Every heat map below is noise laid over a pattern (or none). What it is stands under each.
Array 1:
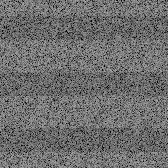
horizontal stripes
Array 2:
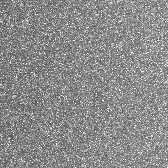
a smooth slope
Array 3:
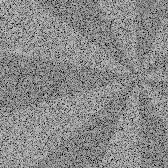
spokes from one point
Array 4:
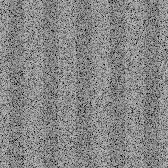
vertical stripes
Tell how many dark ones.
5
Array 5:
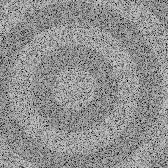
rings round one point
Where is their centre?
centre
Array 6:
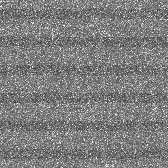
horizontal stripes
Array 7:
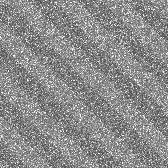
diagonal stripes
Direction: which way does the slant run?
top left to bottom right
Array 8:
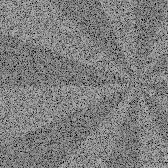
spokes from one point
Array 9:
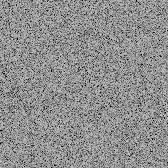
only noise
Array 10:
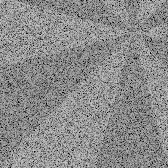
spokes from one point
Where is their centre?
top right
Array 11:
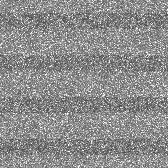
horizontal stripes
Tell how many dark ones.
4
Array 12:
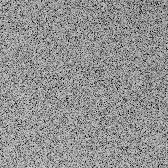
a smooth slope
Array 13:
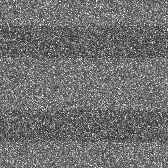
horizontal stripes
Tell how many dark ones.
2
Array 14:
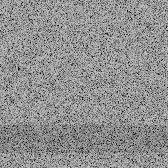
one horizontal stripe
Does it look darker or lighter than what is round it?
darker
